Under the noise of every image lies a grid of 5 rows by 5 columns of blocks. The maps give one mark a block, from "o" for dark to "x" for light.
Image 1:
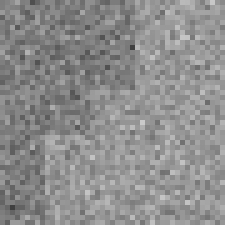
o o o x x
o o o x x
o o x x x
o x x x x
o x x x x
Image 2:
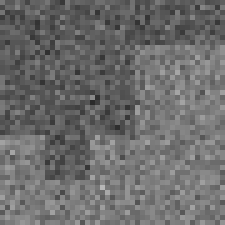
o o o o o
o o o x x
o o o x x
x o x x x
x x x x x
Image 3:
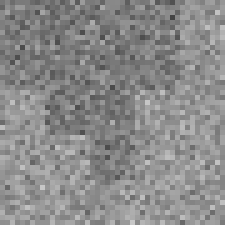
o o o o x
o o o o x
x o o x x
x x o x x
x x x x x
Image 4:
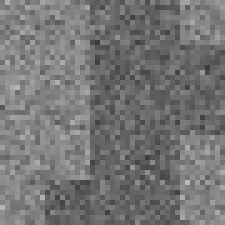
x x o o x
x x o o o
x x o o o
x x o o x
x o o o x
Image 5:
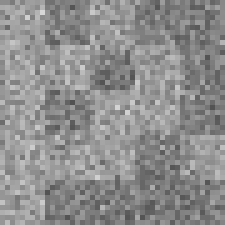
x o x o o
x x o x o
x o x x o
x x x o x
x o o o o
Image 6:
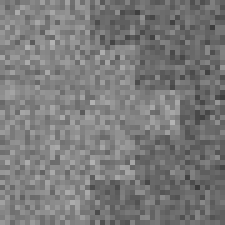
x x o o o
x x x o o
x x x x o
x x x o o
x x o o o
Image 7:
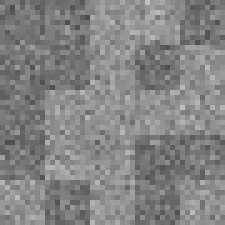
o o x x o
o o x o x
o x x x x
o x x o o
x o x o x
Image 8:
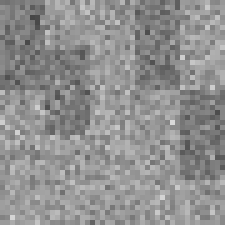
o x x o x
o o x o x
x o x x o
x x x x o
x x x x x
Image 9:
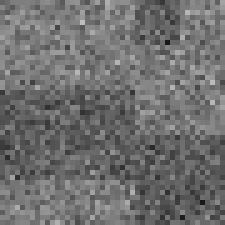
x x x o x
x x x x x
o o o x x
o o o o o
x x x o o
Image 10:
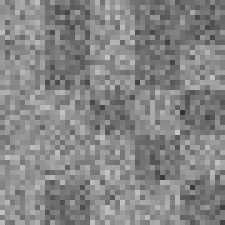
x o x o o
x o x o x
x x o x o
x x x o x
x o x x o
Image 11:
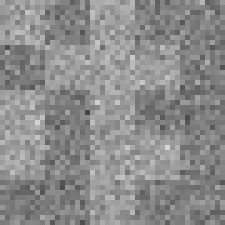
x o x o o
o x x x o
x o x o o
x o x x o
o o x o o
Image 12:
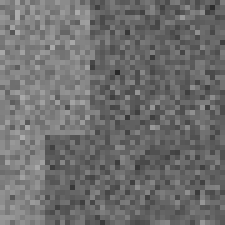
x x o o o
x x o o o
x x o o o
x o o o o
x o o o o
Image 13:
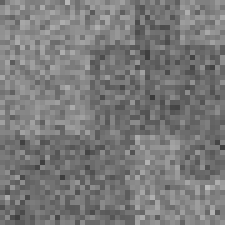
x x x o x
x x o o o
x x o o o
o o o x o
o o o x x
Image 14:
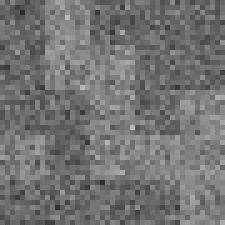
o x o o o
o x x o o
o o x o x
x o x x x
o o o o x
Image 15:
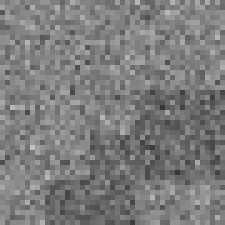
x x x x x
x x x x x
x x x o o
x x o o o
x o o x x
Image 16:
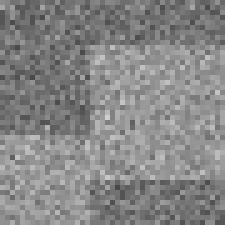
o o o o o
o o x x x
o o x x x
x x x x x
x x o o o
